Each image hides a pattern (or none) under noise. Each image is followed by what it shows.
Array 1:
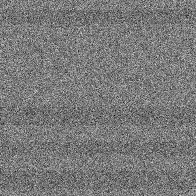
bands of rows
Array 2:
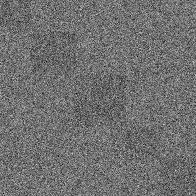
blocks along the diagonal
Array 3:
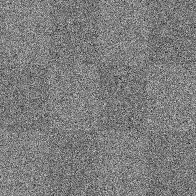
a checkerboard
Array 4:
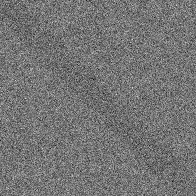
a diagonal band
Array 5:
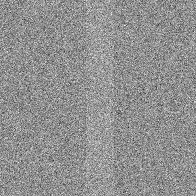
one band of columns
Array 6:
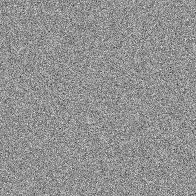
only noise
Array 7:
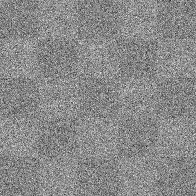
a checkerboard
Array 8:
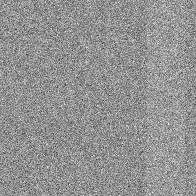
one band of columns
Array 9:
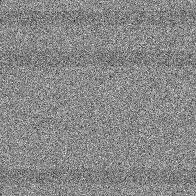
bands of rows
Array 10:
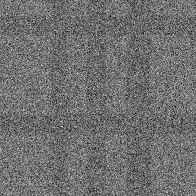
bands of rows crossing bands of columns
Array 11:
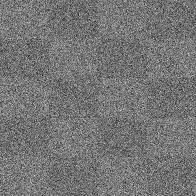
a checkerboard
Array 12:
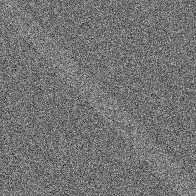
a diagonal band
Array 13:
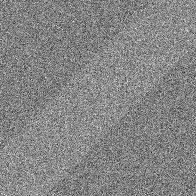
a diagonal band
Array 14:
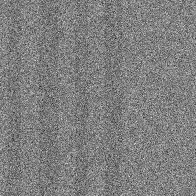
bands of columns
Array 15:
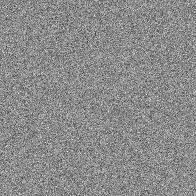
only noise
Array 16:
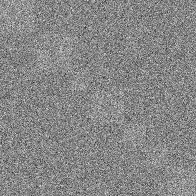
blocks along the diagonal
